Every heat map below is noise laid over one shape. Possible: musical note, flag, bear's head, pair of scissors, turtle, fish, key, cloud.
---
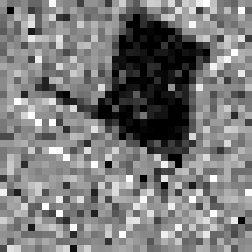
flag
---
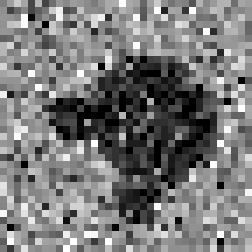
bear's head
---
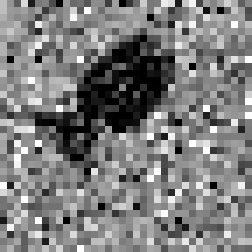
fish
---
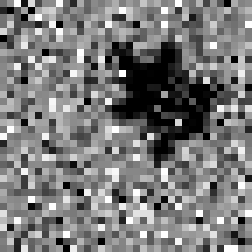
turtle
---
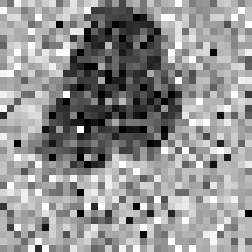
cloud
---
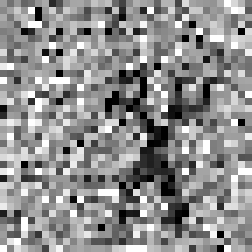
pair of scissors
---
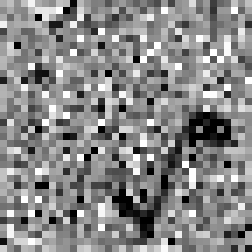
musical note
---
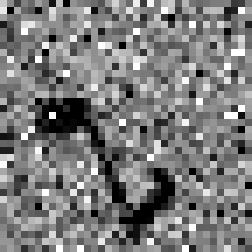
musical note
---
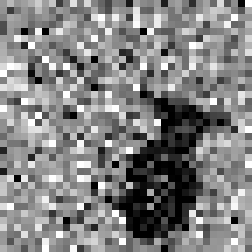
fish
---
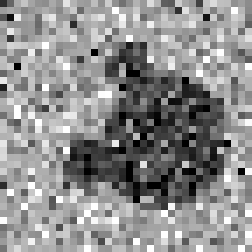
bear's head
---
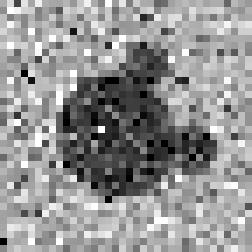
bear's head
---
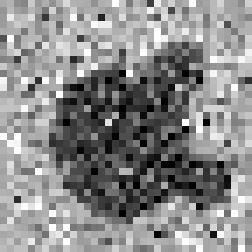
bear's head
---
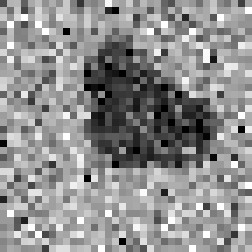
cloud
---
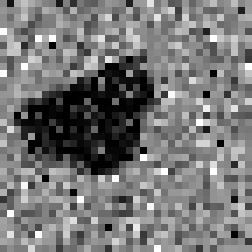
cloud
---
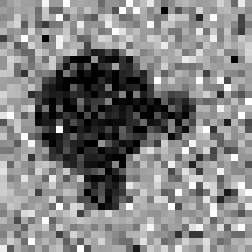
bear's head
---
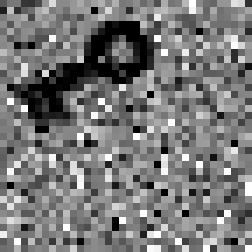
key
